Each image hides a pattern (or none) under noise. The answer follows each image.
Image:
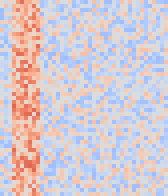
one vertical stripe
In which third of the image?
left
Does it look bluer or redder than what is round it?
redder
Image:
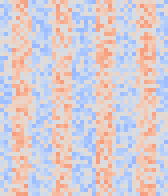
vertical stripes
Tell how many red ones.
4
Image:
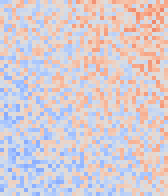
a smooth slope
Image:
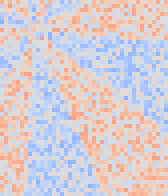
spokes from one point
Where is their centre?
top left
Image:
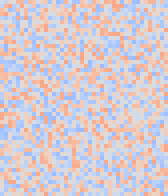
only noise
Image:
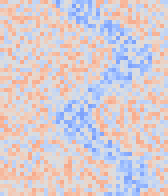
a wavy band
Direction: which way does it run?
top to bottom
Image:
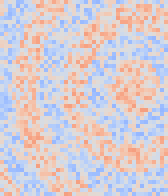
rings round one point
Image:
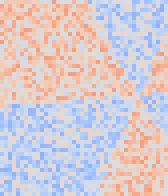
spokes from one point
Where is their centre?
middle right
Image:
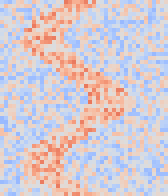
a wavy band
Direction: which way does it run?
top to bottom
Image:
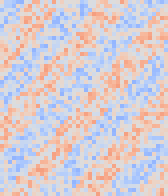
diagonal stripes
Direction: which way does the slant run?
bottom left to top right
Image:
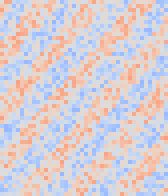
diagonal stripes
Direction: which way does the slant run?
bottom left to top right
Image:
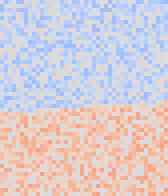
a sharp edge
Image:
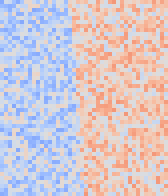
a sharp edge
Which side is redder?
right
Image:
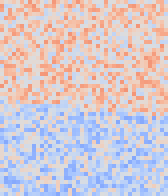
a sharp edge
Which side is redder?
top
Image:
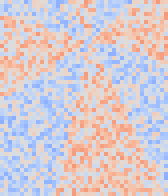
spokes from one point
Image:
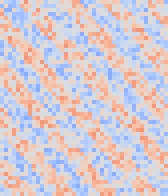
diagonal stripes
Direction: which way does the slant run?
top left to bottom right
